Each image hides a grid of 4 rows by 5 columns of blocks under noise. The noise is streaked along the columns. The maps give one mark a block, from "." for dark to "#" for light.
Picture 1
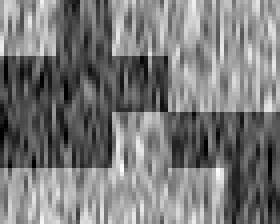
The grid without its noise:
# . # # #
. . . # #
. . # . .
# # # # .
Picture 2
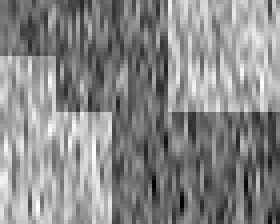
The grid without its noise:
. . . # #
# . . # #
# # . . .
# # . . .
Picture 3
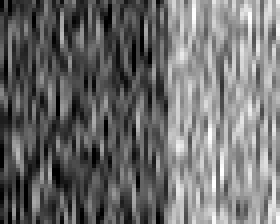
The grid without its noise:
. . . # #
. . . # #
. . . # #
. . . # #
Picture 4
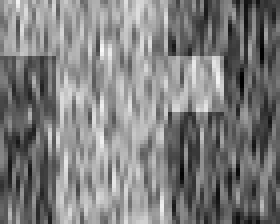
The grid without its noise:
# # # . .
. # # # .
. # # . .
. # # . .
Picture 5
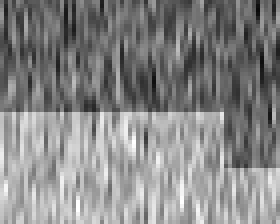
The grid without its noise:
. . . . .
. . . . .
# # # # .
# # # # #
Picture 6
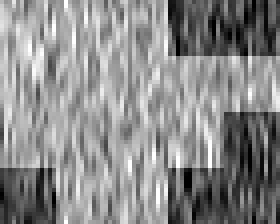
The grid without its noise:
# # # . .
# # # # #
# # # # .
. # # . .
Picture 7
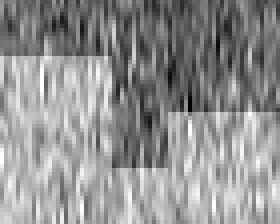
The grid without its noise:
. . . . .
# # . . .
# # . # #
# # # # #
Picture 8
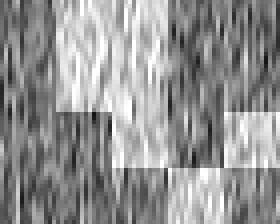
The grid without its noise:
. # # . .
. # # . .
. . # . #
. . . # .
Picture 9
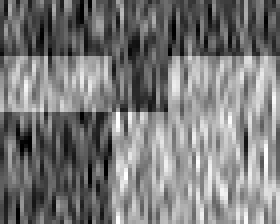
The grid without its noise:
. . . . .
# # . # #
. . # # #
. . # # #
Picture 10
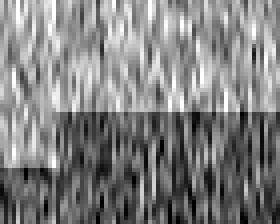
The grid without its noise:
# # # # #
# # # # #
# . . . .
. . . . .
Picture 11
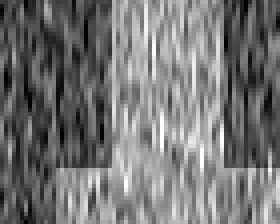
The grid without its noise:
. . # # .
. . # # .
. . # # .
. # # # #
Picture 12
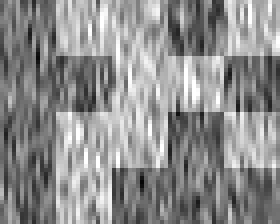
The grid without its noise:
. # # . #
. . # # .
. # # . #
. # . . .
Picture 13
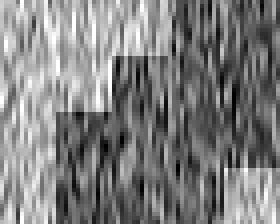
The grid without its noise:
# # # . .
# # . . .
# . . . .
# . . . #
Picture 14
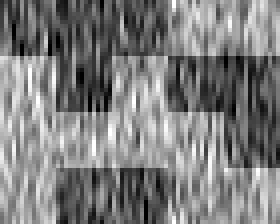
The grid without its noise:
. . . # #
# . # . .
# # # # .
# . . # #
